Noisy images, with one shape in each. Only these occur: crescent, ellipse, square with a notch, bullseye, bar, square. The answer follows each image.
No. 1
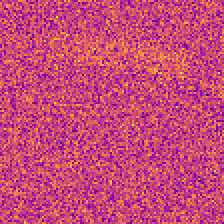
bar
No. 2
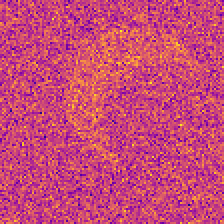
crescent
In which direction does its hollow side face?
down and right
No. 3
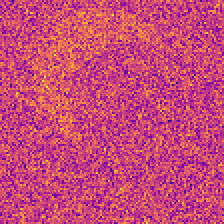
crescent
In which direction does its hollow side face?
down and right
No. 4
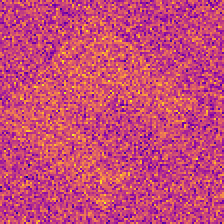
square with a notch
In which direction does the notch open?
down and right
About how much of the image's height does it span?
nearly all
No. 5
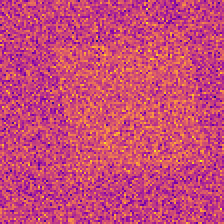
square
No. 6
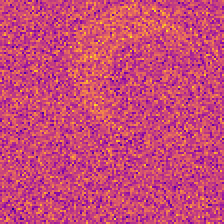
crescent
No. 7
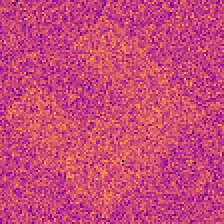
square with a notch
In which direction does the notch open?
up and left
